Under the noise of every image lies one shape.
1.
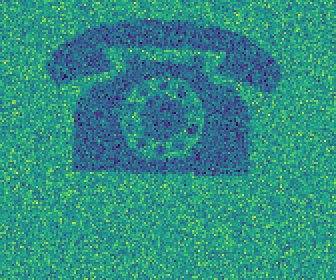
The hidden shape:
telephone
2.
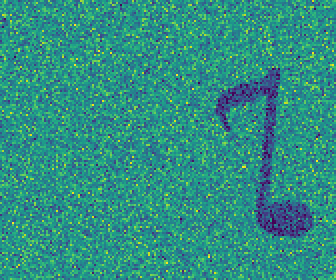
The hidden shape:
musical note
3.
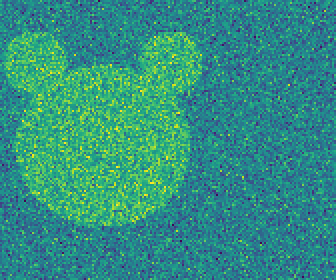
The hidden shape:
bear's head
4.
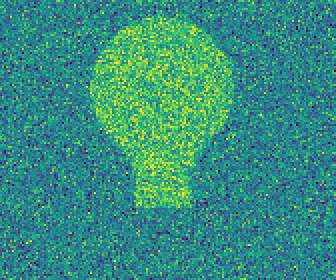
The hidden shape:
light bulb
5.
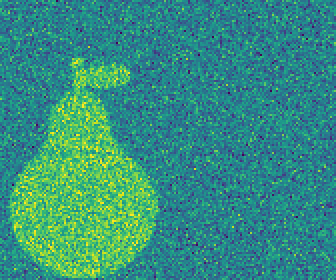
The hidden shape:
pear
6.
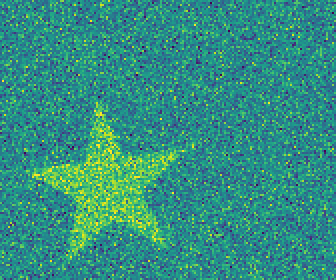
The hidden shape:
star
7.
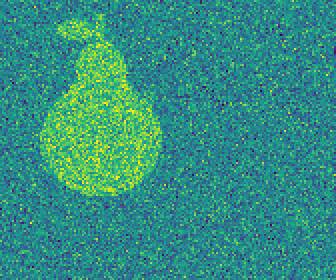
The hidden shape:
pear
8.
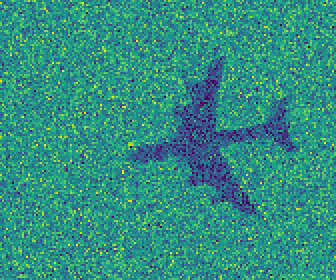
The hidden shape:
airplane
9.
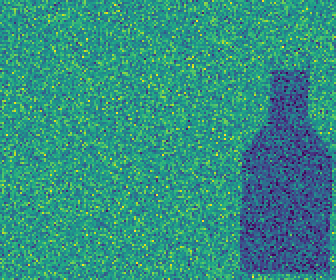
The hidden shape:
bottle
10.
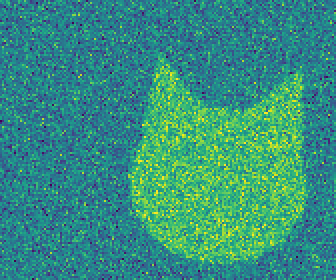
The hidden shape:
cat's head
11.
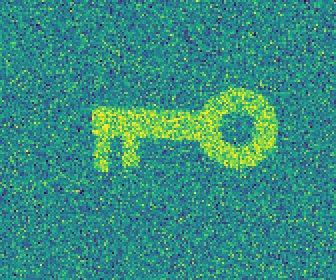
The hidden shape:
key
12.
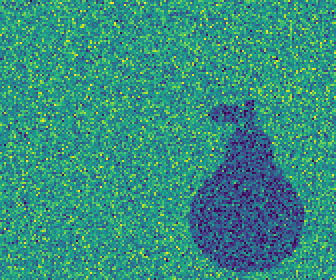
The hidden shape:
pear
